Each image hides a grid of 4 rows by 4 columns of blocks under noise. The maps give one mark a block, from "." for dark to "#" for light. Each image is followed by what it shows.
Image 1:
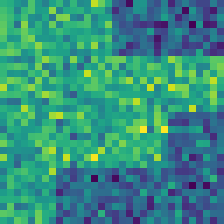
# # . .
# # # #
# # # .
# . . .
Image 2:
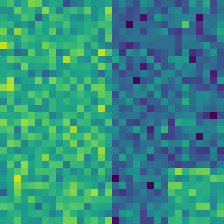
# # . .
# # . .
# # . .
# # . #
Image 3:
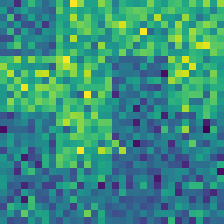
. # # #
# # . #
. # . .
. . . .
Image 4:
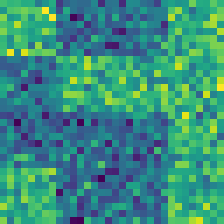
# . . #
. # # #
. . . #
# . . #
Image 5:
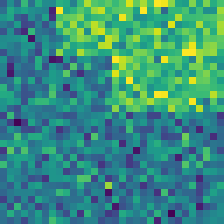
. # # #
. . # #
. . . .
. . . .
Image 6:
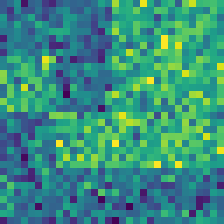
. . # #
# . # #
. # # #
. . . .
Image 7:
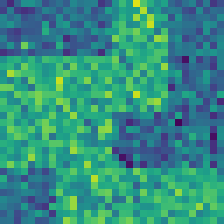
. . # .
# # # .
# # . .
. # # #
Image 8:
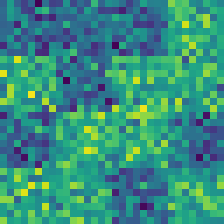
. . . #
# . # #
. # # .
# # . #
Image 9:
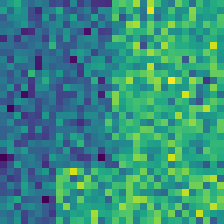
. . # #
. . # #
. . # #
. # # #
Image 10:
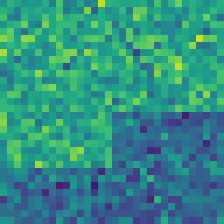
# # # #
# # # #
# # . .
. . . .
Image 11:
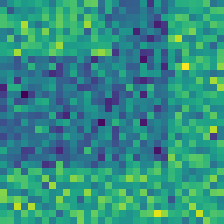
# # . #
. . . #
. . . #
# # # #
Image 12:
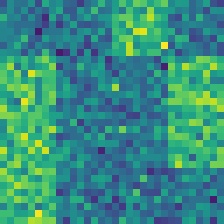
. . # .
# . . #
# . . #
# . . .
